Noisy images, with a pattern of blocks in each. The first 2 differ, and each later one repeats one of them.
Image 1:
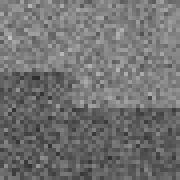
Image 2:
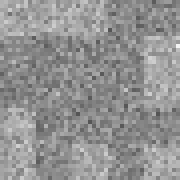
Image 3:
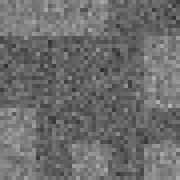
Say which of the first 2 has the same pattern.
2
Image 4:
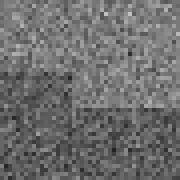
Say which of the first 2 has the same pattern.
1
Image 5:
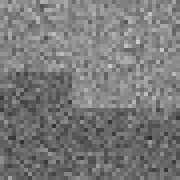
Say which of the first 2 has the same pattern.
1
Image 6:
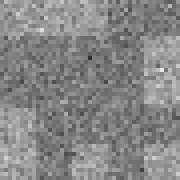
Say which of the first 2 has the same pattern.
2
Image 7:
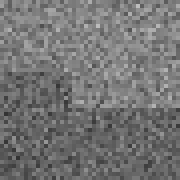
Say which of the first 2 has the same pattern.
1
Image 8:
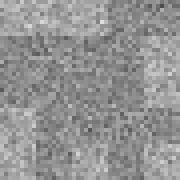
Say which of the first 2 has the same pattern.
2
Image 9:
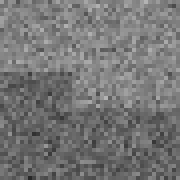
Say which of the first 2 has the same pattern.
1
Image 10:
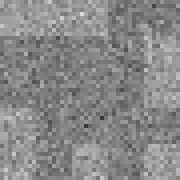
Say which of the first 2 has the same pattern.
2
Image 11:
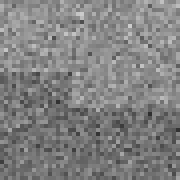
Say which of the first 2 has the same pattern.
1
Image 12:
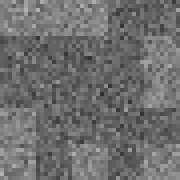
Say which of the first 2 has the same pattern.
2
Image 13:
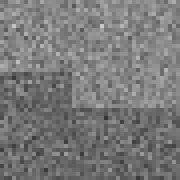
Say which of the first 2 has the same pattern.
1
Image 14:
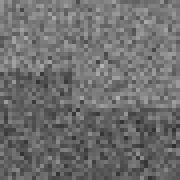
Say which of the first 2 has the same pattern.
1
